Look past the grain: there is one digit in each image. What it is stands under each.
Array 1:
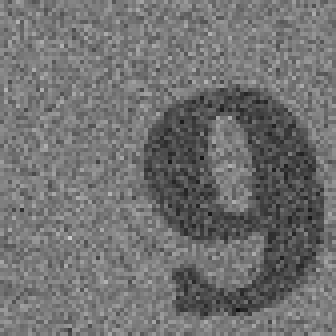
9
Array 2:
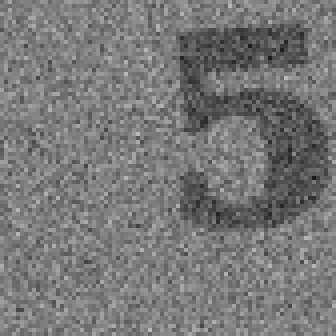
5
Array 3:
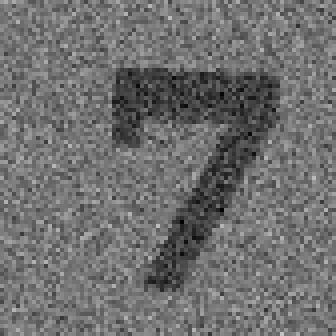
7
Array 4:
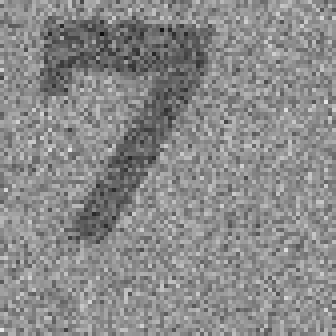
7
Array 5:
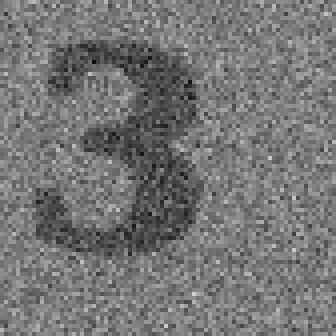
3
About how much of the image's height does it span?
two thirds
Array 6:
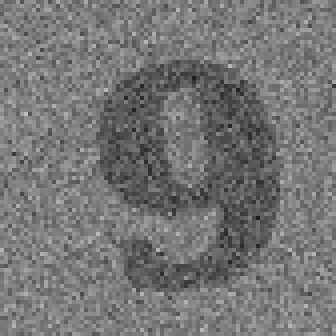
9
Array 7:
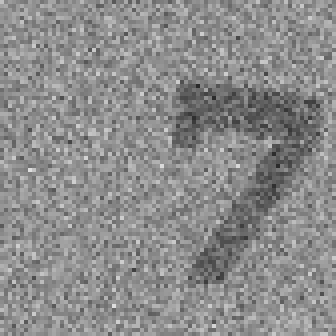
7
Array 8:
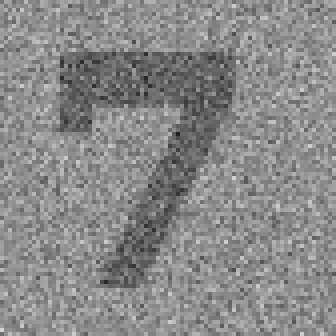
7
